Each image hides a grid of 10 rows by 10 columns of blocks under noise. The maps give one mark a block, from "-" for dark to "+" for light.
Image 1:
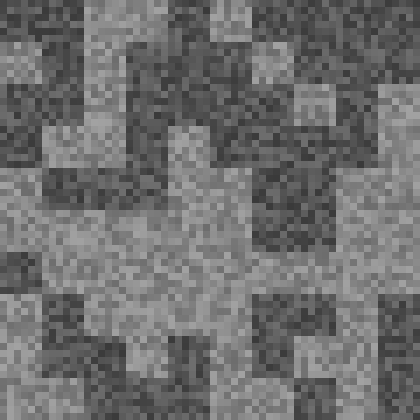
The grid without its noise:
- - + + - + - - - -
+ - + - - - + - - -
- - + - - - - + - +
- + + - + - - - - +
+ - - - + + - - + +
+ + + + + + - - + +
- + + + + + + + + +
+ - + + + + - - + -
+ - - + - + - + + -
+ + - - - + + - + -
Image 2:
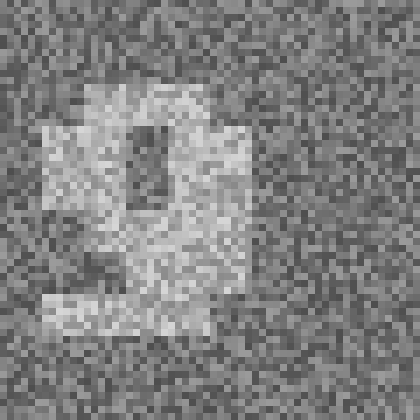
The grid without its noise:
- - - - - - - - - -
- - - - - - - - - -
- - + + + - - - - -
- + + - + + - - - -
- + + - + + - - - -
- - + + + + - - - -
- - - + + + - - - -
- + + + + - - - - -
- - - - - - - - - -
- - - - - - - - - -
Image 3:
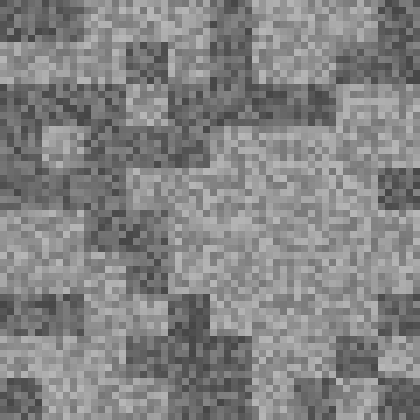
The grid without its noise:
- - + + + - + + + -
+ + + - + - + + - -
- - - + - - - - + +
- + - - - + + + + +
- - - + + + + + + -
+ + - - + + + + + +
+ + + - + + + + + +
- - + + - + + + + -
+ + + - - - + + - +
- + + + - - + - + -
